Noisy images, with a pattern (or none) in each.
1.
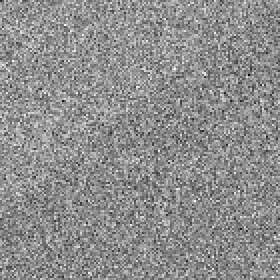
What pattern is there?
a sharp edge
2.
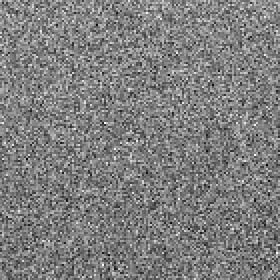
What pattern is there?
a smooth slope
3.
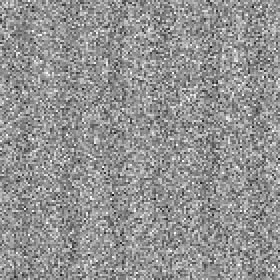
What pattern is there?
vertical stripes
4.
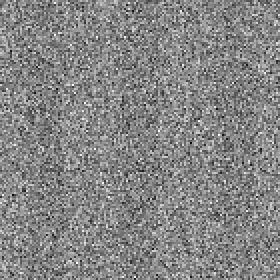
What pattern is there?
vertical stripes
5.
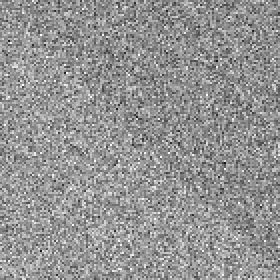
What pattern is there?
a sharp edge
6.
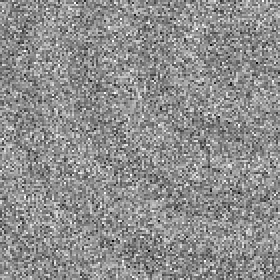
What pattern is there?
rings round one point
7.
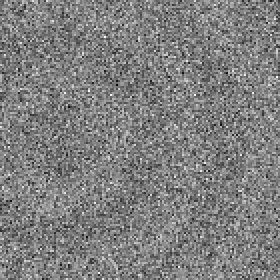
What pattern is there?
rings round one point
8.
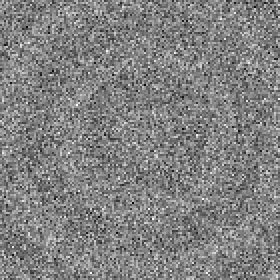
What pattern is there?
rings round one point
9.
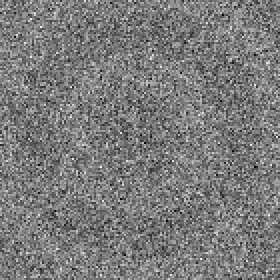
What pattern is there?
rings round one point
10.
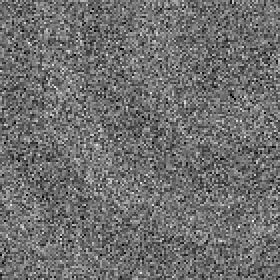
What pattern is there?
rings round one point
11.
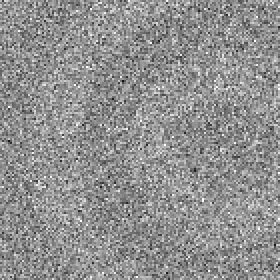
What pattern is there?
rings round one point
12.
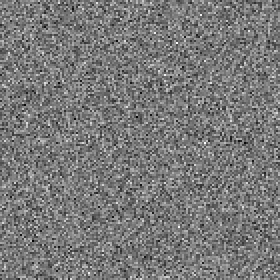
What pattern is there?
only noise
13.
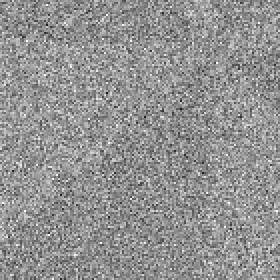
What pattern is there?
spokes from one point
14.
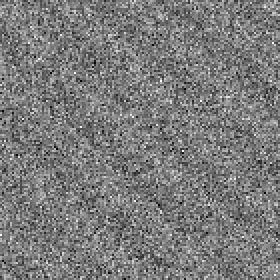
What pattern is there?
diagonal stripes
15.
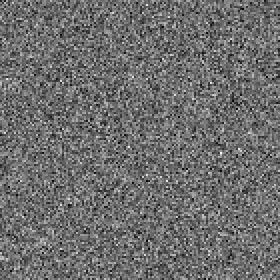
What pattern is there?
only noise
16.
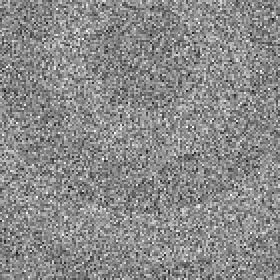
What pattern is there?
rings round one point
